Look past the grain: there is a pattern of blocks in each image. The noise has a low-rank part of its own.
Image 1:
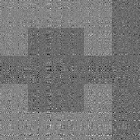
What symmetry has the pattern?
top and bottom mirror each other
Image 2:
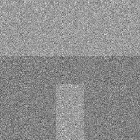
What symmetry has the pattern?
left and right mirror each other
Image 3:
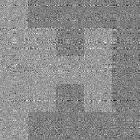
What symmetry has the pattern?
top and bottom mirror each other
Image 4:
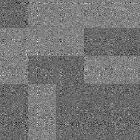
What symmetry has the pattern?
no symmetry
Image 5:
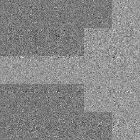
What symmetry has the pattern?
top and bottom mirror each other
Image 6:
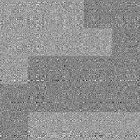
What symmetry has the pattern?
no symmetry
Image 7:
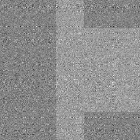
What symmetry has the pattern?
top and bottom mirror each other
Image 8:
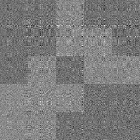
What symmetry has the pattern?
mirrored about the diagonal from the bottom left
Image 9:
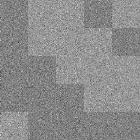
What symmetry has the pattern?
mirrored about the diagonal from the bottom left
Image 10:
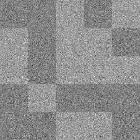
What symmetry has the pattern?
mirrored about the diagonal from the bottom left
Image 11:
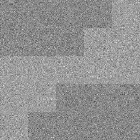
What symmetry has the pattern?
the same after a half turn
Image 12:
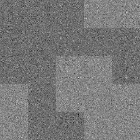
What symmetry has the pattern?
mirrored about the diagonal from the top left
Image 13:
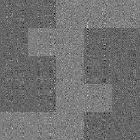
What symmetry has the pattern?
the same after a half turn
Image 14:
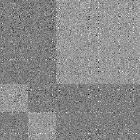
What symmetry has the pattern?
mirrored about the diagonal from the bottom left
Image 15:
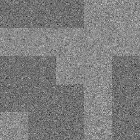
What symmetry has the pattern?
mirrored about the diagonal from the bottom left
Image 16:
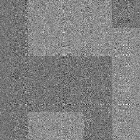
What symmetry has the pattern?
no symmetry
